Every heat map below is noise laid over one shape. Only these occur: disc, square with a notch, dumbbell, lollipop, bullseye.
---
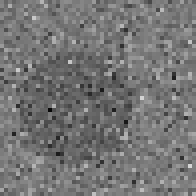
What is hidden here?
dark disc
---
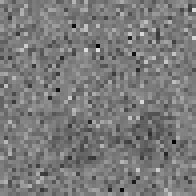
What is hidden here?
dark dumbbell
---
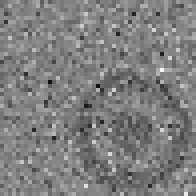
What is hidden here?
dark bullseye
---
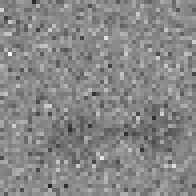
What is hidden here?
dark dumbbell
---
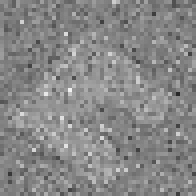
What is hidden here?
light square with a notch
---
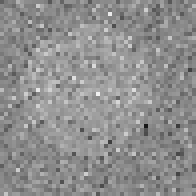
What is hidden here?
light disc
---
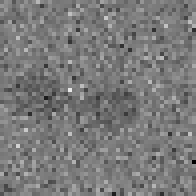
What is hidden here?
dark dumbbell
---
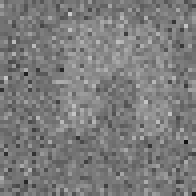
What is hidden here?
light square with a notch
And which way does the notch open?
down
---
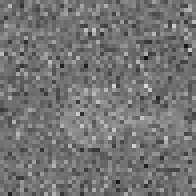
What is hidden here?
light lollipop
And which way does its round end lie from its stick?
left
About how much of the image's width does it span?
two thirds
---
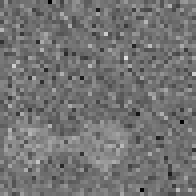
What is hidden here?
light dumbbell
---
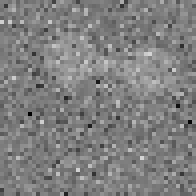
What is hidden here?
light dumbbell
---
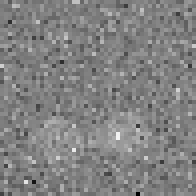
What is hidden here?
light dumbbell
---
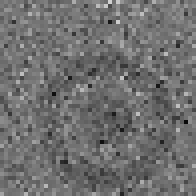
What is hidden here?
dark bullseye
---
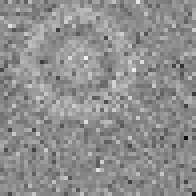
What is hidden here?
light bullseye
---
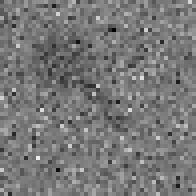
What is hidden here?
dark lollipop
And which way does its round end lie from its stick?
up and left
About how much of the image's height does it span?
half
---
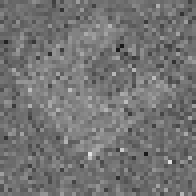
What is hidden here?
light square with a notch
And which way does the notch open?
up and right
